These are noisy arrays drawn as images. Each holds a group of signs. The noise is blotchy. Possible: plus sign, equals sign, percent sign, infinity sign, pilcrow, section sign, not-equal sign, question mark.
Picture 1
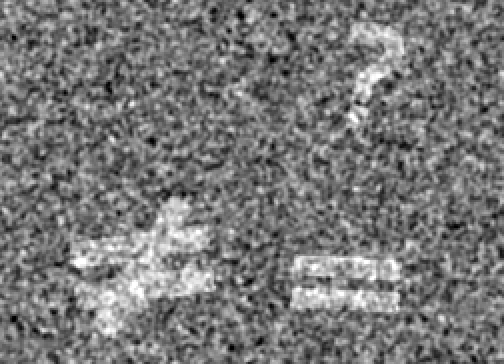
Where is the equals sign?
bottom right
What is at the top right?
question mark
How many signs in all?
3
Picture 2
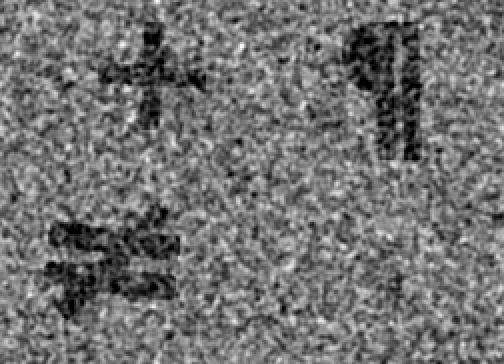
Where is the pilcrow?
top right
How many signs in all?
3
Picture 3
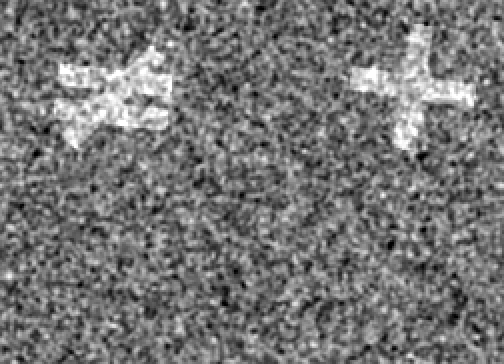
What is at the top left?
not-equal sign
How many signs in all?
2
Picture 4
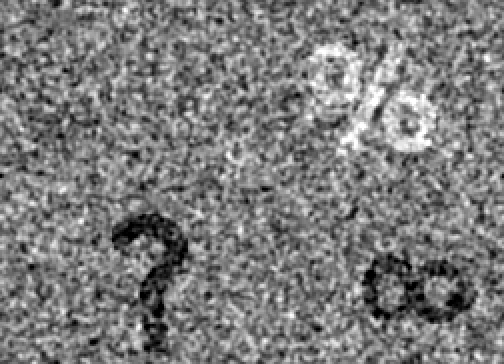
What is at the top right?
percent sign
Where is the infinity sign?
bottom right
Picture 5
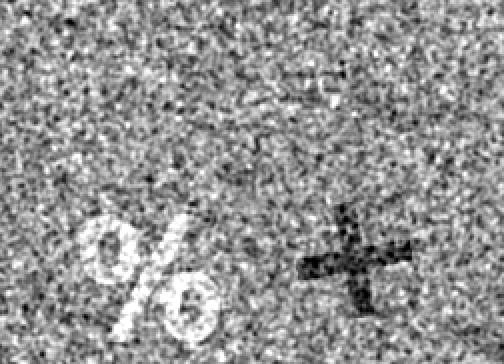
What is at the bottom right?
plus sign
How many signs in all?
2
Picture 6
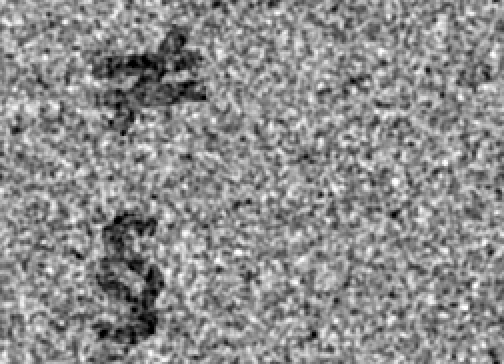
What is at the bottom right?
nothing
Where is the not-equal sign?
top left
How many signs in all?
2
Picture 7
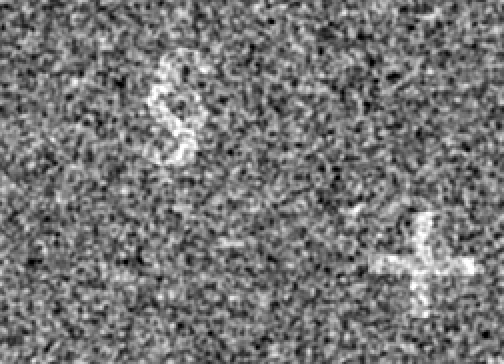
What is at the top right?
nothing
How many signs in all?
2
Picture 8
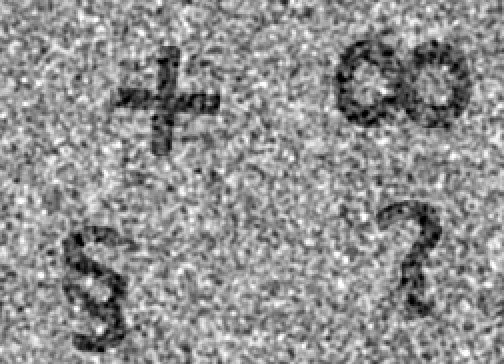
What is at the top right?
infinity sign
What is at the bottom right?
question mark
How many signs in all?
4
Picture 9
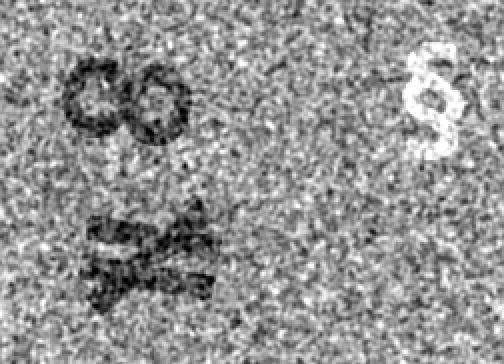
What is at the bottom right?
nothing
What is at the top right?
section sign
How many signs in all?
3
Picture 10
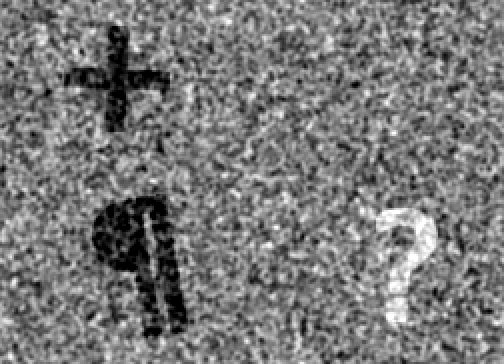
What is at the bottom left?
pilcrow
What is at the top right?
nothing
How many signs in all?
3
